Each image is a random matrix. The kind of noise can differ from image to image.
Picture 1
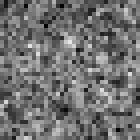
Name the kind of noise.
blotchy
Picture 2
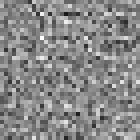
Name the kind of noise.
low rank plus noise
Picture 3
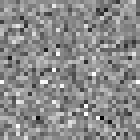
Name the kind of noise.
heavy tails
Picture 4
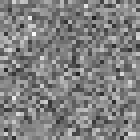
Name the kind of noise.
independent entries
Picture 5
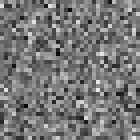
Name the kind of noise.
independent entries
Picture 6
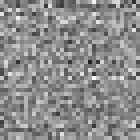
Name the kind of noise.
low rank plus noise
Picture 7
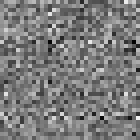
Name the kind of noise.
low rank plus noise
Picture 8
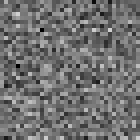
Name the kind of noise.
low rank plus noise
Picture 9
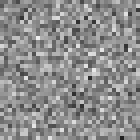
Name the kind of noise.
independent entries
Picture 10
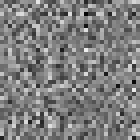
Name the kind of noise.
low rank plus noise
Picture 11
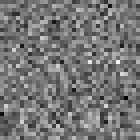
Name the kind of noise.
low rank plus noise
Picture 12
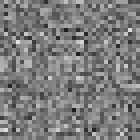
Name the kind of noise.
low rank plus noise
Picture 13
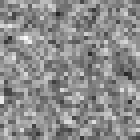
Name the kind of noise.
blotchy
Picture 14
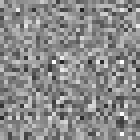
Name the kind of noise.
low rank plus noise
